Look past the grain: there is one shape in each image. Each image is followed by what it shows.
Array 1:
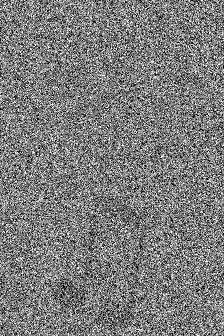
pair of musical notes
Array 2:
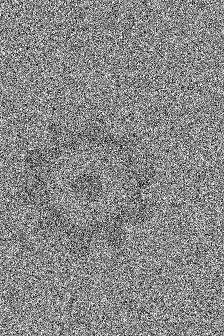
gear
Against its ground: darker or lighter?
darker
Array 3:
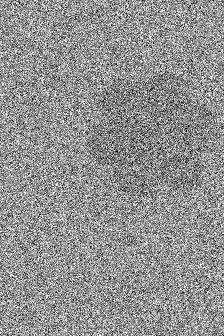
flower
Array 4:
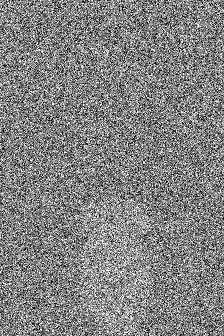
footprint
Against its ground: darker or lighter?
lighter
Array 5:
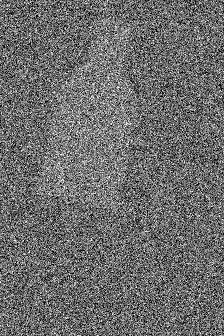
bottle
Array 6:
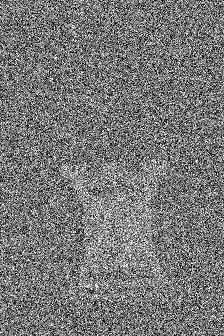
chess rook
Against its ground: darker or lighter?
lighter
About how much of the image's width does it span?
half
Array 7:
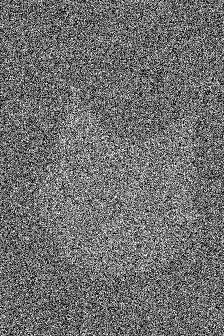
cat's head
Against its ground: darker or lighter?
lighter
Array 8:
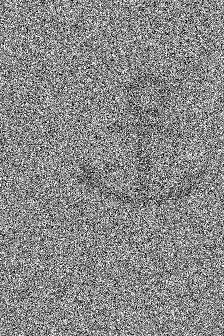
anchor
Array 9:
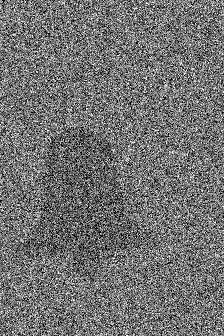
bell
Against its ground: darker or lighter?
darker
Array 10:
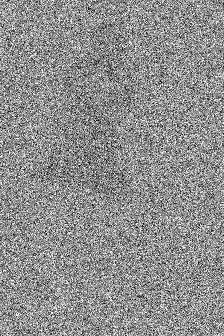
chess bishop
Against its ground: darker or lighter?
darker
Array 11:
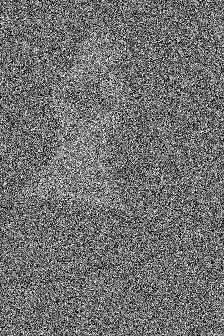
chess bishop
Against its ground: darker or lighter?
lighter
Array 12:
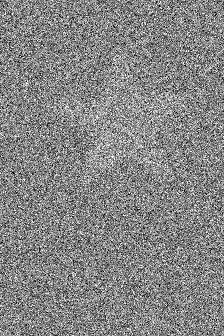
star
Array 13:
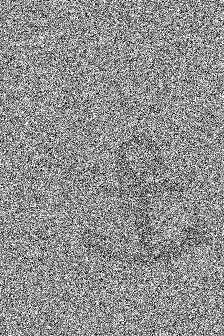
anchor
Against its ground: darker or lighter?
darker
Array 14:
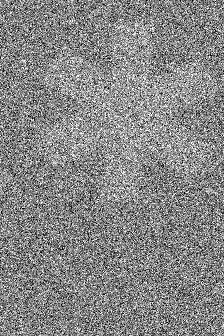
asterisk
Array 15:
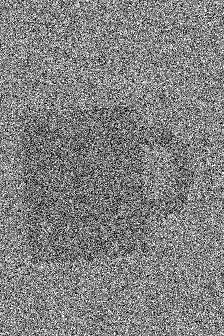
cup
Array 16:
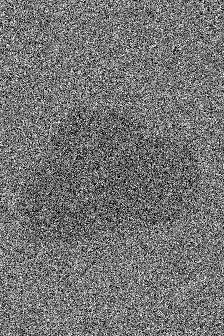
cloud
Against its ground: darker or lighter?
darker
